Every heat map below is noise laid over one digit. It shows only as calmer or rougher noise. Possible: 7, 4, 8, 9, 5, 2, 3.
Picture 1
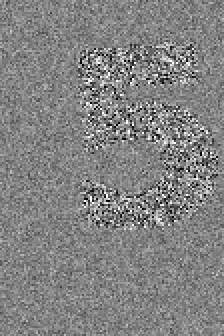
5
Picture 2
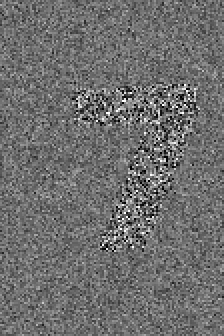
7
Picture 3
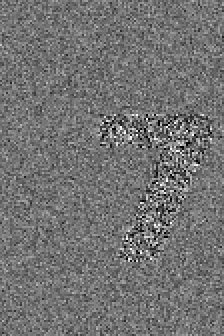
7
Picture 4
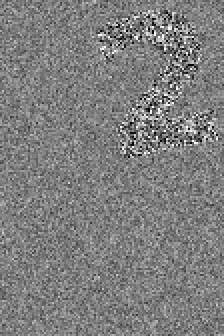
2
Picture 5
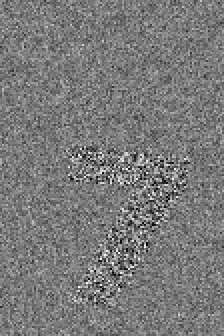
7
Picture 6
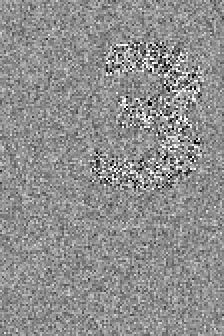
3
